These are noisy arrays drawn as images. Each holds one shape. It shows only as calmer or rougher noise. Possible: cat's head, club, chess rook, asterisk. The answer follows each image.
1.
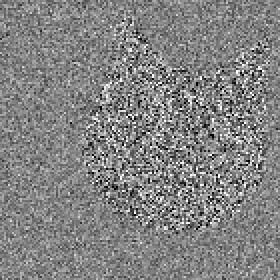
rough cat's head
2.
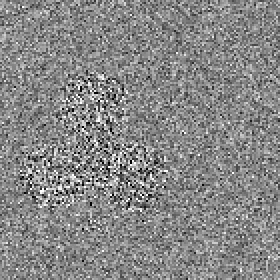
rough club
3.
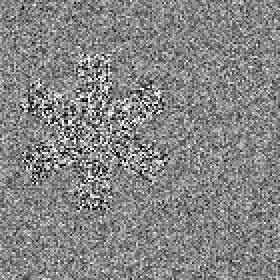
rough asterisk
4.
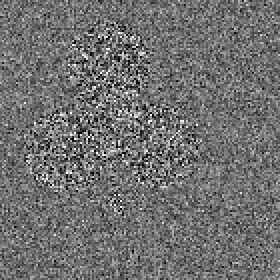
rough club
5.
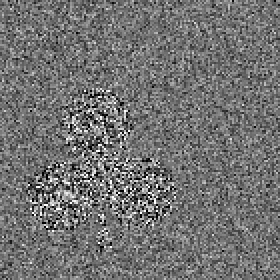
rough club
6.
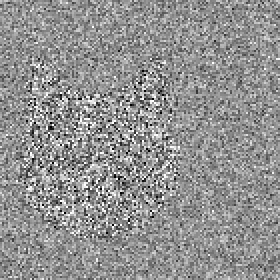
rough cat's head
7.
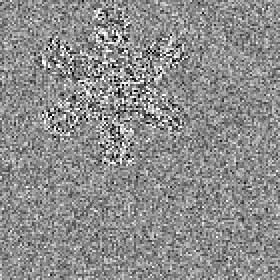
rough asterisk
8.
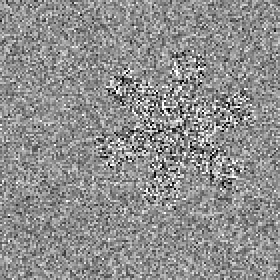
rough asterisk
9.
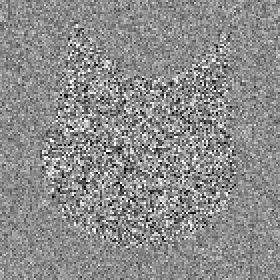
rough cat's head
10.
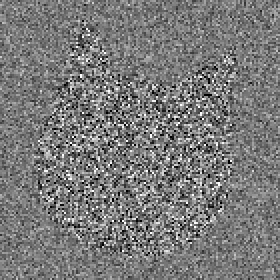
rough cat's head
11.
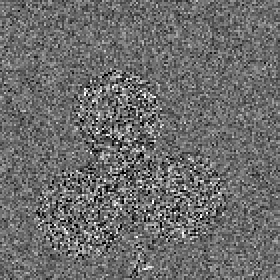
rough club
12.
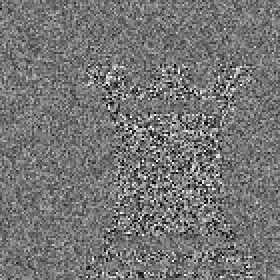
rough chess rook
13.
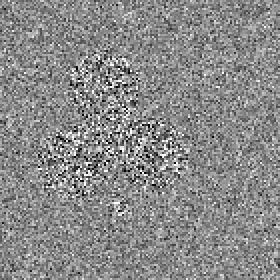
rough club
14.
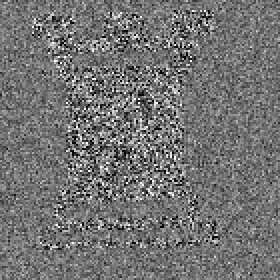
rough chess rook
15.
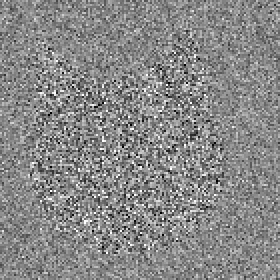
rough cat's head
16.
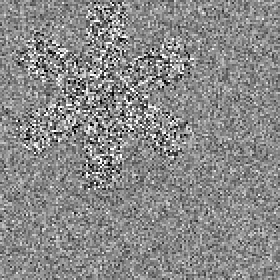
rough asterisk
